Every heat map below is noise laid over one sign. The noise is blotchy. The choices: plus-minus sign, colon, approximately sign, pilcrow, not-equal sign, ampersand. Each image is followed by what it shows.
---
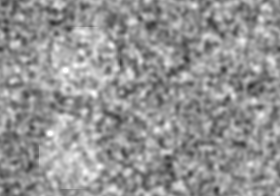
colon
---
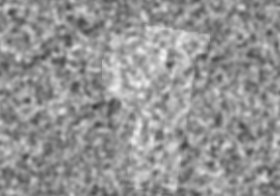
pilcrow
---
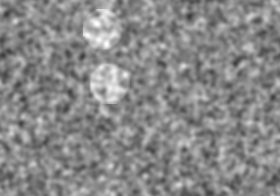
colon
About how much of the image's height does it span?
half
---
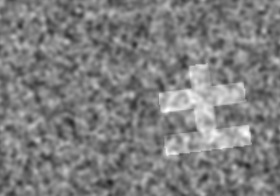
plus-minus sign
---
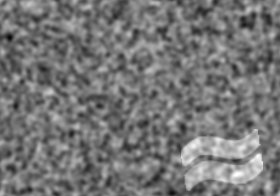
approximately sign
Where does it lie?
bottom right
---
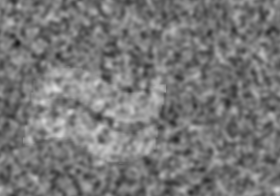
approximately sign
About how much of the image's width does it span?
half
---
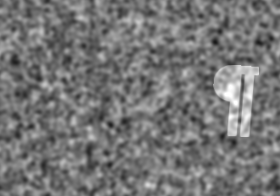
pilcrow
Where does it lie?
middle right
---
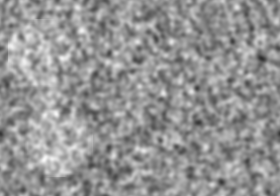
colon
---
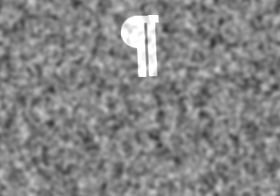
pilcrow
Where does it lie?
top middle
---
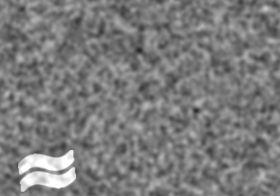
approximately sign
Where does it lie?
bottom left
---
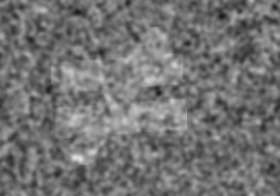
not-equal sign
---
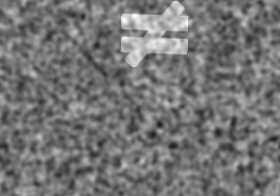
not-equal sign
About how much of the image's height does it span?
a third
